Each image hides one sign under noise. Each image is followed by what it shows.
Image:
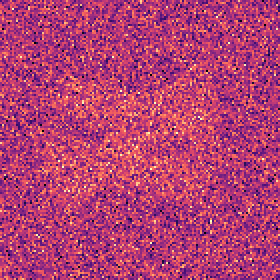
light not-equal sign
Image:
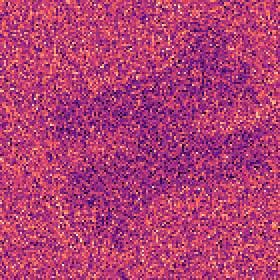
dark not-equal sign
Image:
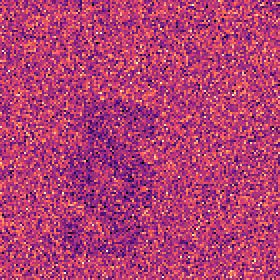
dark section sign
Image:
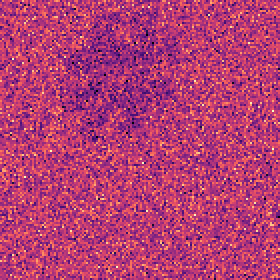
dark hash sign
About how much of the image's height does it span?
half
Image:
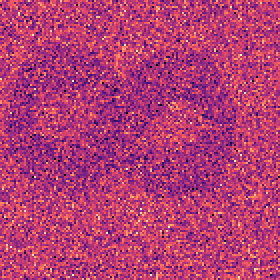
dark infinity sign
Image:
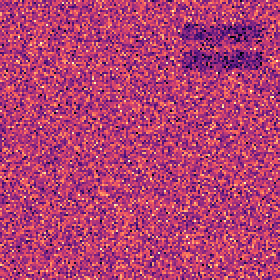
dark equals sign, top right
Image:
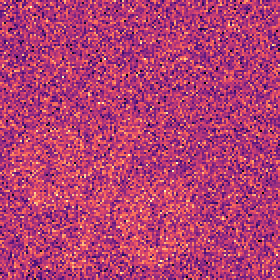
light percent sign
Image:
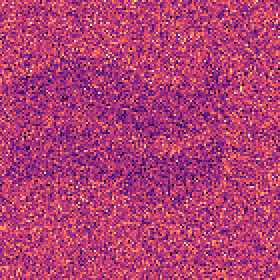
dark approximately sign
